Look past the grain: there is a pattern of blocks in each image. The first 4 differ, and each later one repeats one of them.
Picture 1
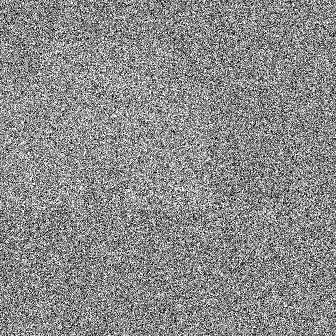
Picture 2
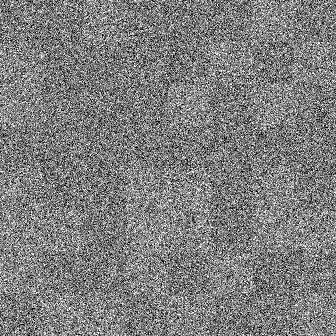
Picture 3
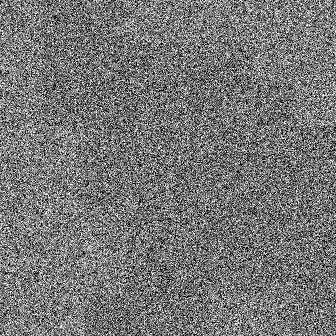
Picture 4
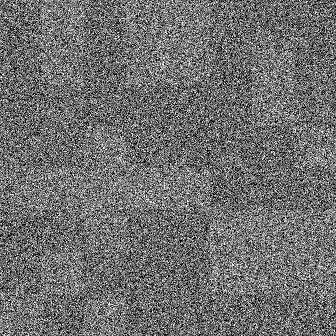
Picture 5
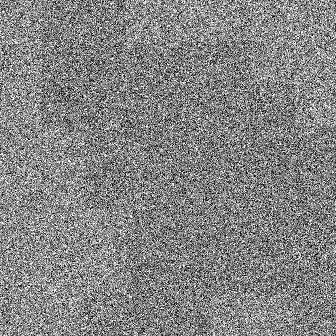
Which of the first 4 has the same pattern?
3
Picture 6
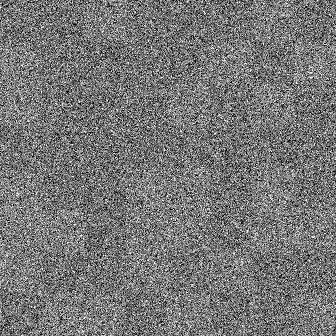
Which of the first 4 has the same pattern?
2
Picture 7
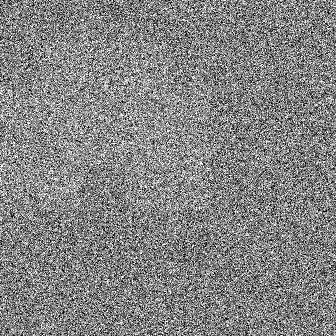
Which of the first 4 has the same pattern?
1
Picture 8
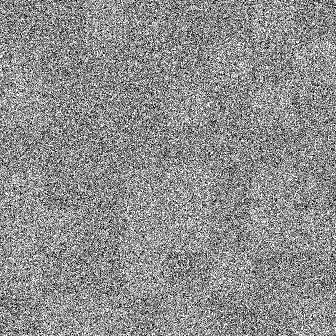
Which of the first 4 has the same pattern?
2
